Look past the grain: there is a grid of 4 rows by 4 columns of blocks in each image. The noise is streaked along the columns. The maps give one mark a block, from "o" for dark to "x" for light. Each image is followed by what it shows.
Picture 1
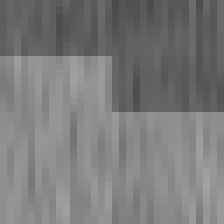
o o o o
x x o o
x x x x
x x x x
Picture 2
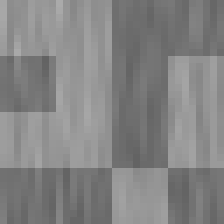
x x o o
o x o x
x x o x
o o x o
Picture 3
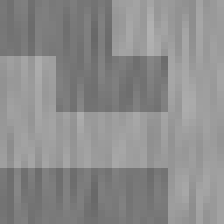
o o x x
x o o x
x x x x
o o o x
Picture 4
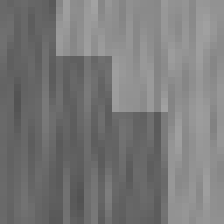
o x x x
o o x x
o o o x
o o o x
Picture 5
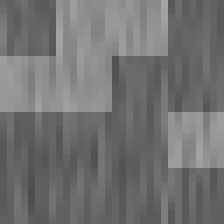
o x x o
x x o o
o o o x
o o o o
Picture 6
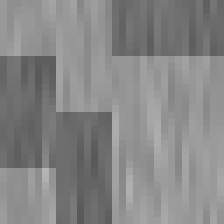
x x o o
o x x x
o o x x
x o x x
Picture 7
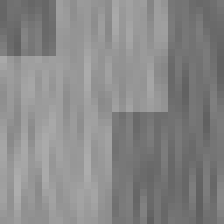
o x x o
x x x o
x x o o
x x o o
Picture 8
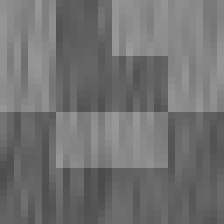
x o x x
x o o x
o x x o
o o o o
